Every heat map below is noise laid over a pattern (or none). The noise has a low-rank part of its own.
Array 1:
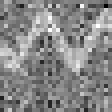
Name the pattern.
a wavy band
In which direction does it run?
left to right
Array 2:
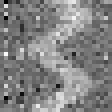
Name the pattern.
a wavy band
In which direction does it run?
top to bottom
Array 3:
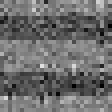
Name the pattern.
horizontal stripes
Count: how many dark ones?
2
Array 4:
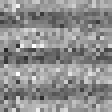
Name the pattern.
horizontal stripes
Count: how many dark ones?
3
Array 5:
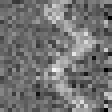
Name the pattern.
a wavy band
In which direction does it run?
top to bottom
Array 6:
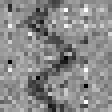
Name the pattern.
a wavy band
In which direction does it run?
top to bottom
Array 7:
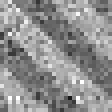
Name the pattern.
diagonal stripes
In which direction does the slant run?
top left to bottom right
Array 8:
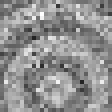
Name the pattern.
rings round one point
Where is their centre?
bottom middle
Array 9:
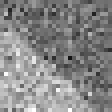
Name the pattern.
a sharp edge
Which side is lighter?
bottom left
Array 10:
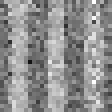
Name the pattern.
vertical stripes
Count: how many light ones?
3
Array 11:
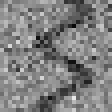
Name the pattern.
a wavy band
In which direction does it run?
top to bottom
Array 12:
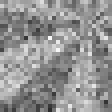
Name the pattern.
spokes from one point
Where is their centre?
top right
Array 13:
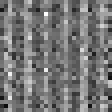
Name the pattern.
vertical stripes
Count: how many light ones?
6
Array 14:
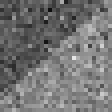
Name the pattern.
a sharp edge
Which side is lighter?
bottom right
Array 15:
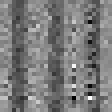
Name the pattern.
vertical stripes
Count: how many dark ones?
3
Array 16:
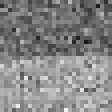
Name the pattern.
a sharp edge
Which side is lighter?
bottom
